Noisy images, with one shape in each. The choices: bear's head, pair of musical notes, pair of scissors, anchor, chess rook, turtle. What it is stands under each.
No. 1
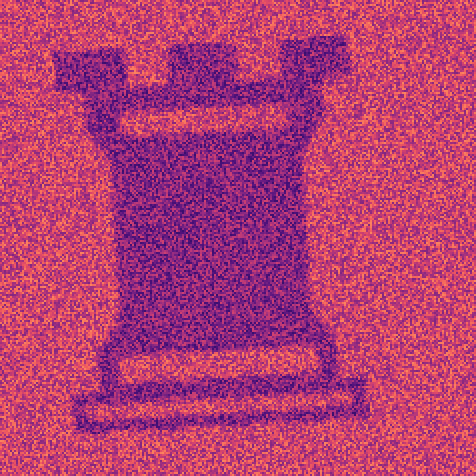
chess rook
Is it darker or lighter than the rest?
darker
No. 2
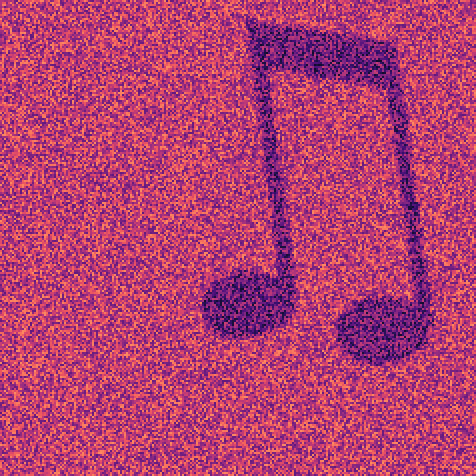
pair of musical notes
